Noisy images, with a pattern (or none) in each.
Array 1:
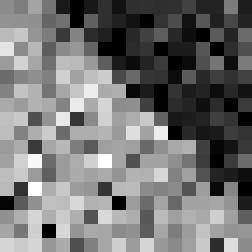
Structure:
a sharp edge
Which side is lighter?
bottom left
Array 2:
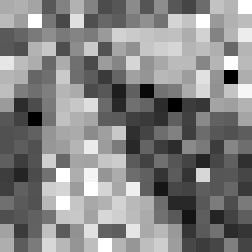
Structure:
spokes from one point
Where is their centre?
top left
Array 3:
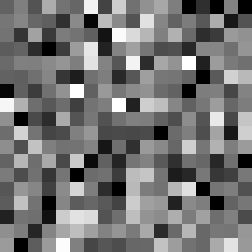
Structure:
only noise
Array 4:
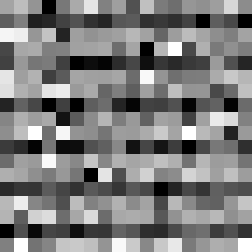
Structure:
horizontal stripes
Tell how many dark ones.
6
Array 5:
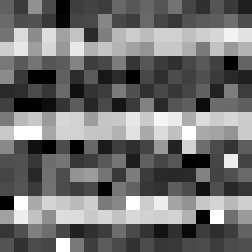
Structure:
horizontal stripes
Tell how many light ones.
3
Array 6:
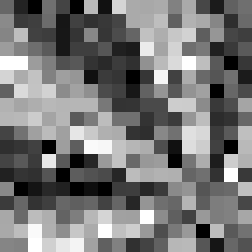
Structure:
spokes from one point
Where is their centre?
bottom right
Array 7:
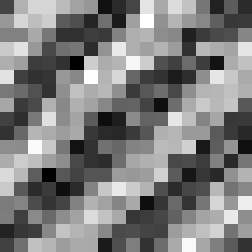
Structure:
diagonal stripes
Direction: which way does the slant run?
bottom left to top right
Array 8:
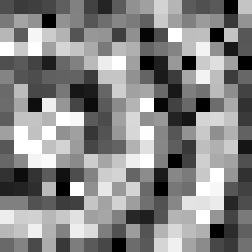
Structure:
rings round one point
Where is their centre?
middle left
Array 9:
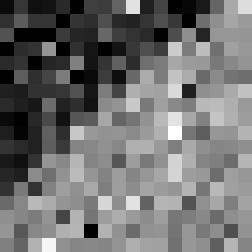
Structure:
a sharp edge
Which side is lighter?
bottom right
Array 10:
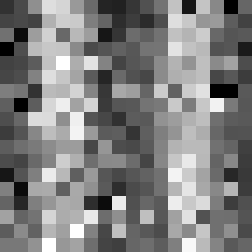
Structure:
vertical stripes
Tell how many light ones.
2
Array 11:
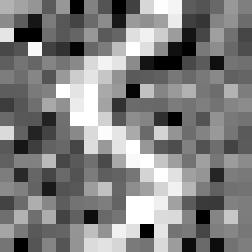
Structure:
a wavy band
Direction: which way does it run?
top to bottom
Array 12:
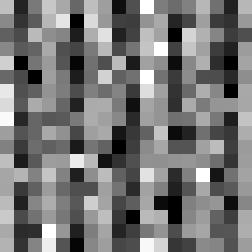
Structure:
vertical stripes
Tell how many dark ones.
5
